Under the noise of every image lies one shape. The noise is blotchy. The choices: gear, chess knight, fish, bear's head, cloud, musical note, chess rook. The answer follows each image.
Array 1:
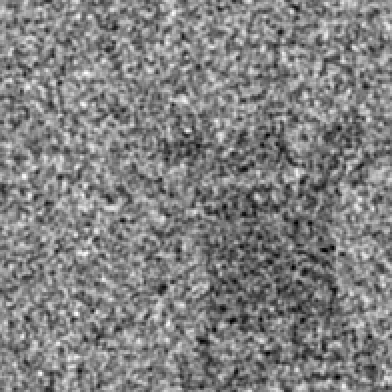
chess rook
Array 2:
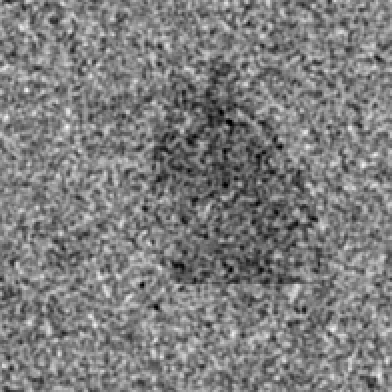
chess knight
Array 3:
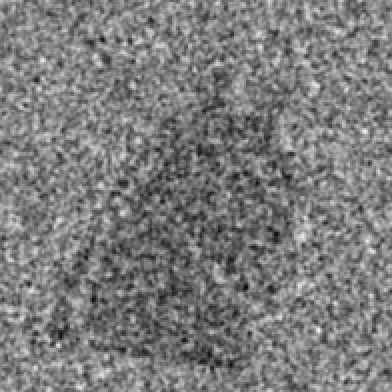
chess knight
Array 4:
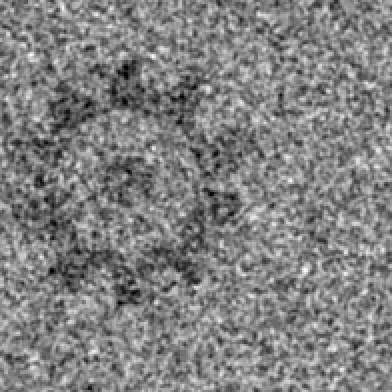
gear
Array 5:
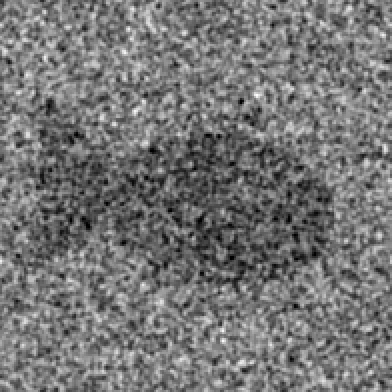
fish
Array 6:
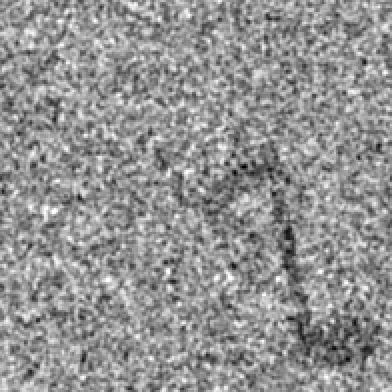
musical note
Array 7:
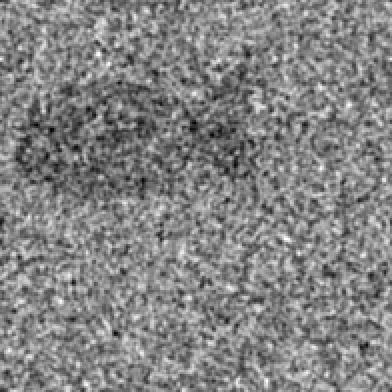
fish
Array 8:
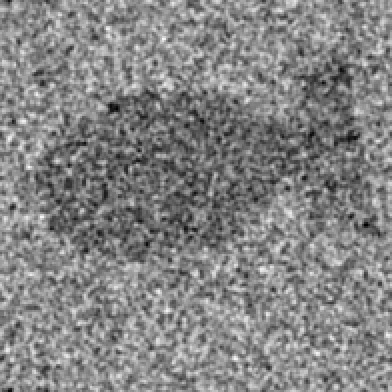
fish
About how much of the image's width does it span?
nearly all
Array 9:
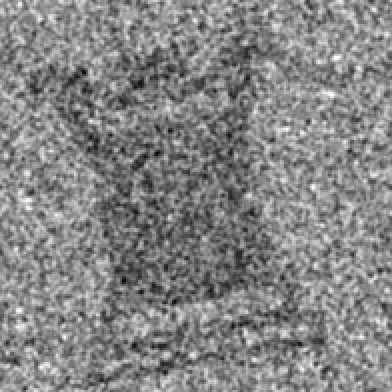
chess rook
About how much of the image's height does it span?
nearly all
